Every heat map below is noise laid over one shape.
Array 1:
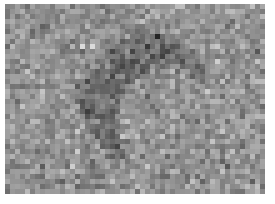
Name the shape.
crescent
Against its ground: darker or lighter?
darker
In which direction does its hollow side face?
down and right
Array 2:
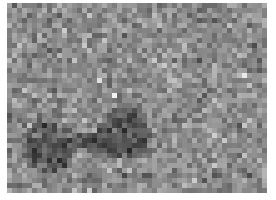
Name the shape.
dumbbell
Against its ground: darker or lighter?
darker
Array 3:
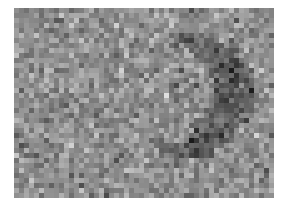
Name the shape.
crescent
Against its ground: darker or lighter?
darker
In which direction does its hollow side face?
left
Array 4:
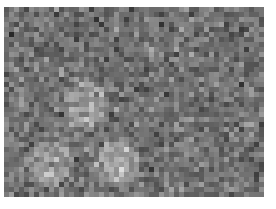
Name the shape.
three dots
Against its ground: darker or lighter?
lighter
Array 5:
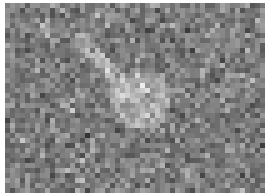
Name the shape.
lollipop
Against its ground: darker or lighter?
lighter
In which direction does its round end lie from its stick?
down and right
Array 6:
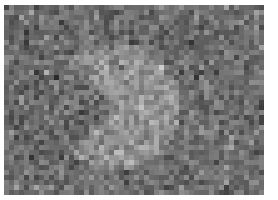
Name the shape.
disc with a wedge cut out
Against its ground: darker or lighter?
lighter
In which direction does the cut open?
left
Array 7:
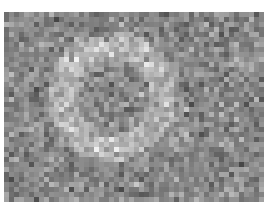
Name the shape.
ring
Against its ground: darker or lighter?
lighter
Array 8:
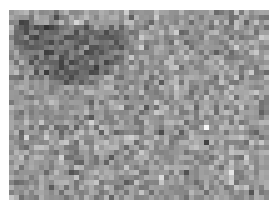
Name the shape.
half disc
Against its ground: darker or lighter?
darker
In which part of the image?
top left
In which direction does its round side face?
down
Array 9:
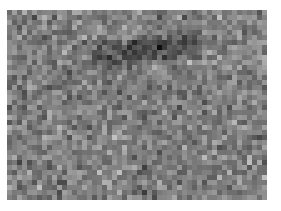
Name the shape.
bar
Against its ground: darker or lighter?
darker
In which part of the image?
top middle
